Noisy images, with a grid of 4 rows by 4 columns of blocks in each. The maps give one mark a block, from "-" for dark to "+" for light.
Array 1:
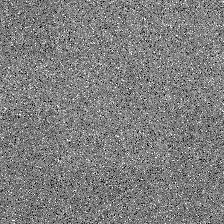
- + + +
+ + + +
- + + -
- - - -
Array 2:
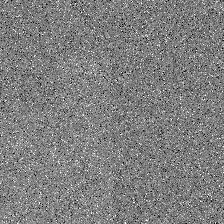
- - - -
- + - -
+ + - -
+ + - -
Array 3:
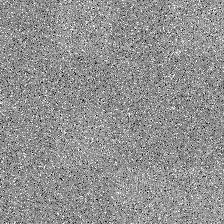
- + - +
- - - -
- + - -
- - + +
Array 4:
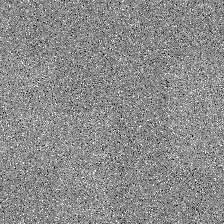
- - - -
+ - - +
+ + - +
- + - -
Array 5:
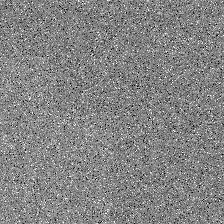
- - - -
+ - - -
+ + - -
+ + - -
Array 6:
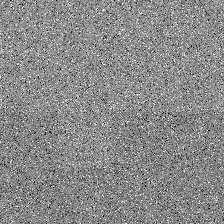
+ + + +
+ + + +
- + - -
- - - -
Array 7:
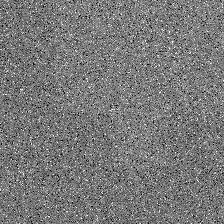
- + + +
- + + +
- - + -
- - - -
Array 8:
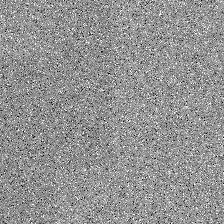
+ - + +
- - + +
- - + +
- + + +
